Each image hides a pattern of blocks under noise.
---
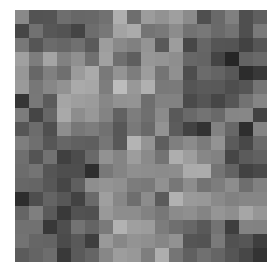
the same after a half turn
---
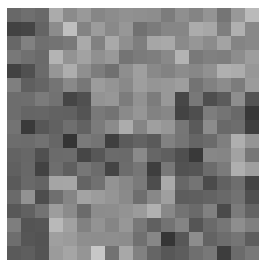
no symmetry
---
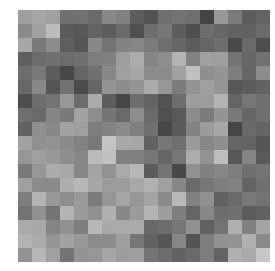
mirrored about the diagonal from the bottom left
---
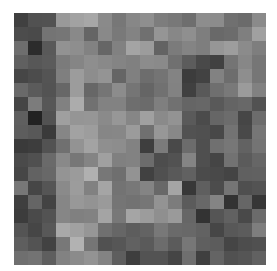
no symmetry
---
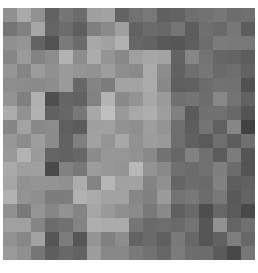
top and bottom mirror each other
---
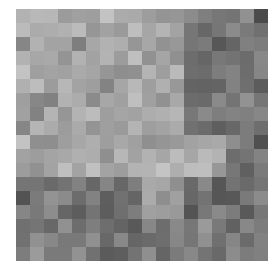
mirrored about the diagonal from the top left
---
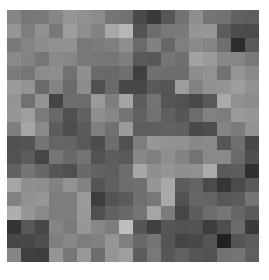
mirrored about the diagonal from the top left
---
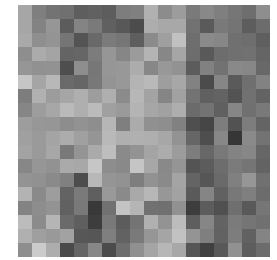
top and bottom mirror each other
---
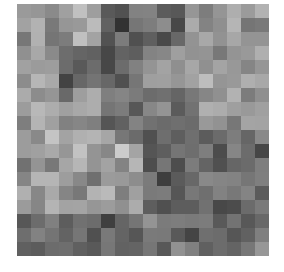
no symmetry
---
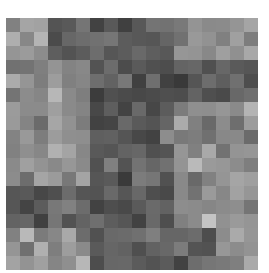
the same after a half turn
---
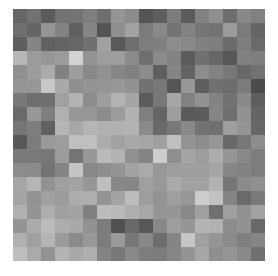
mirrored about the diagonal from the bottom left
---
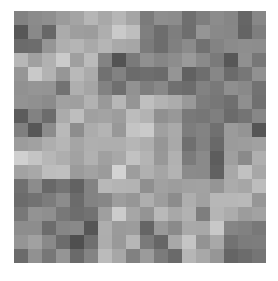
mirrored about the diagonal from the bottom left
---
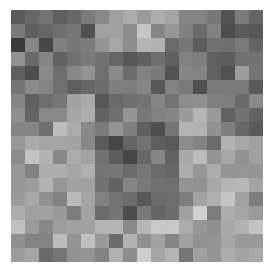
left and right mirror each other
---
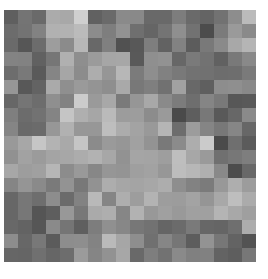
mirrored about the diagonal from the bottom left
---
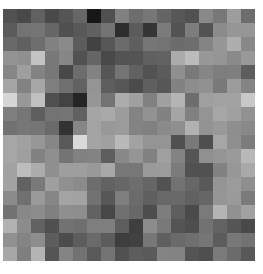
the same after a half turn
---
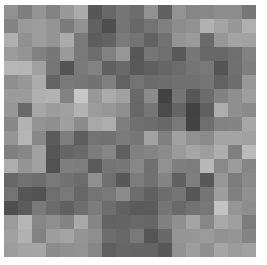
the same after a half turn
